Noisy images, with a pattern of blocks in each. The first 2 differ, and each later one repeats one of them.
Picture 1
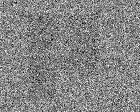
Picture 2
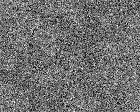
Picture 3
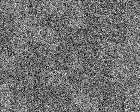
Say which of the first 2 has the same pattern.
2
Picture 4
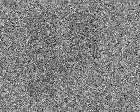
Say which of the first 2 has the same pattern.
1
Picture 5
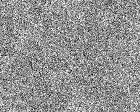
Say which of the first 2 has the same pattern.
2
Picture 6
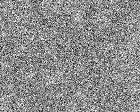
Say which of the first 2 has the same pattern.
2
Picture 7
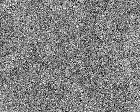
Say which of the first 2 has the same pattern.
2
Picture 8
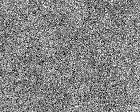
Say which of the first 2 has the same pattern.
2
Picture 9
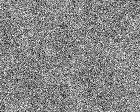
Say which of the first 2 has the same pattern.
2
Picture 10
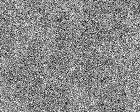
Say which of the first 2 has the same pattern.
2
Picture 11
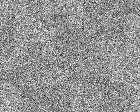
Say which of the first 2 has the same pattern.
2
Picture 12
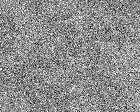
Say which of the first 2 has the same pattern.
2
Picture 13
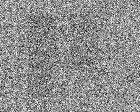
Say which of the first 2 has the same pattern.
1
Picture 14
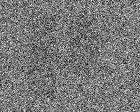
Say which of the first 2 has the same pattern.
1
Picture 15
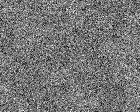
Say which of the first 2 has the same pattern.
2
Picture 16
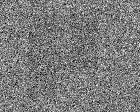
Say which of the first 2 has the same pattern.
1
